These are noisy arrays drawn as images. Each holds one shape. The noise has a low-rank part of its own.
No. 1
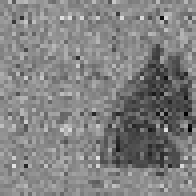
dark chess knight
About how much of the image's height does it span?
two thirds
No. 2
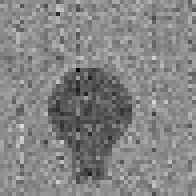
dark light bulb
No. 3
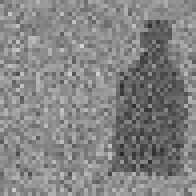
dark bottle
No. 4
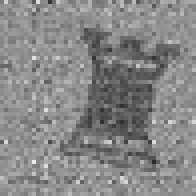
dark chess rook
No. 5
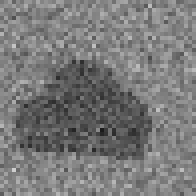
dark cloud
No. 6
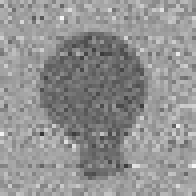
dark light bulb
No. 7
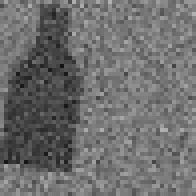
dark bottle
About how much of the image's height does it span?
nearly all
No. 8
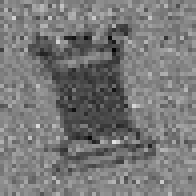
dark chess rook
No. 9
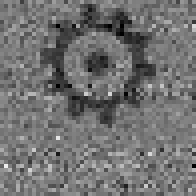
dark gear
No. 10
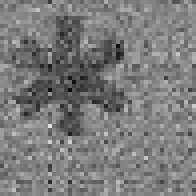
dark asterisk
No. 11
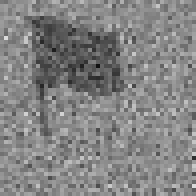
dark flag
